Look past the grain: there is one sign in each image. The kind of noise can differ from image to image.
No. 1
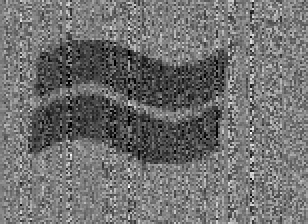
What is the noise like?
columns of uneven size
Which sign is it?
approximately sign
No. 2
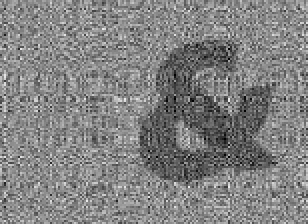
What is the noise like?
low rank plus noise
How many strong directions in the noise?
three or four
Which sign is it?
ampersand
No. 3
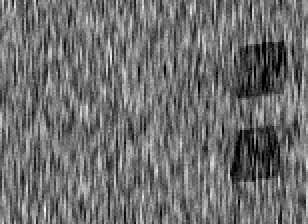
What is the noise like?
streaked along the columns
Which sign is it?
colon
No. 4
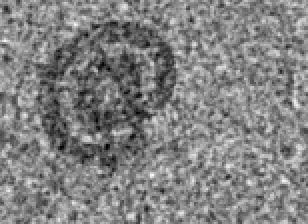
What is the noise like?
blotchy
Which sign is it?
at sign
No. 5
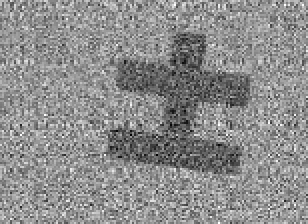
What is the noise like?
low rank plus noise
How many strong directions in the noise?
five to eight
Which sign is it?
plus-minus sign
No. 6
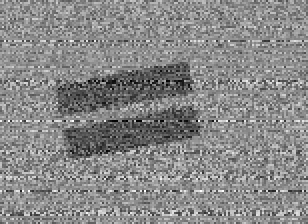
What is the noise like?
rows of uneven size
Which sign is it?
equals sign
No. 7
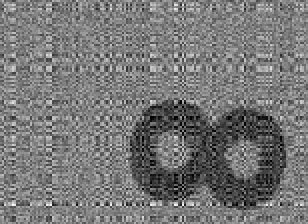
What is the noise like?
low rank plus noise
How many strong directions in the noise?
one
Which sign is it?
infinity sign
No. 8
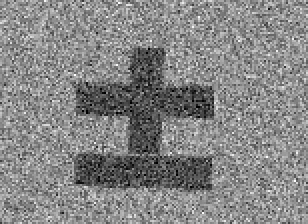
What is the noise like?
independent entries
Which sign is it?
plus-minus sign
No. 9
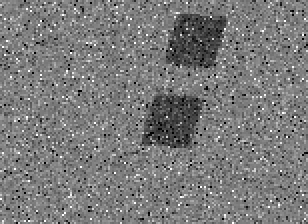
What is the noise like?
heavy tails
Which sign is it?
colon
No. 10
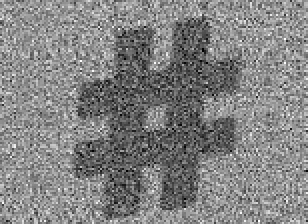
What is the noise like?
low rank plus noise
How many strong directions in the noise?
five to eight
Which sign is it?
hash sign
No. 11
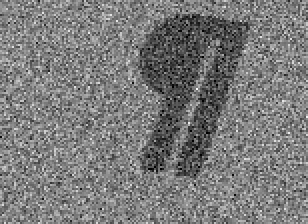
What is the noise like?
independent entries
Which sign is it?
pilcrow
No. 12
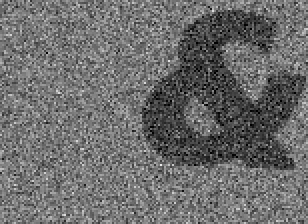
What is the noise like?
independent entries
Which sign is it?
ampersand
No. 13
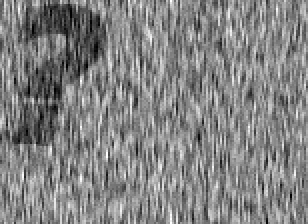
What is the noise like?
streaked along the columns
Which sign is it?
question mark
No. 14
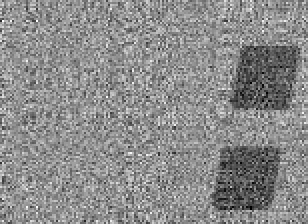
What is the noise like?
low rank plus noise
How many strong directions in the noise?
five to eight
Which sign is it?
colon
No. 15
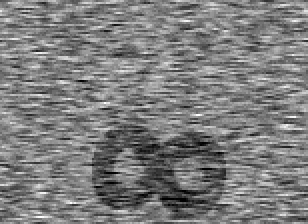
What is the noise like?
streaked along the rows
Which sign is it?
infinity sign
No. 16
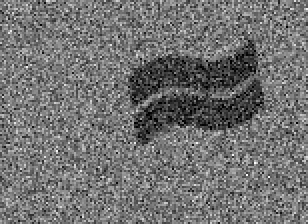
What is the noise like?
independent entries
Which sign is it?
approximately sign
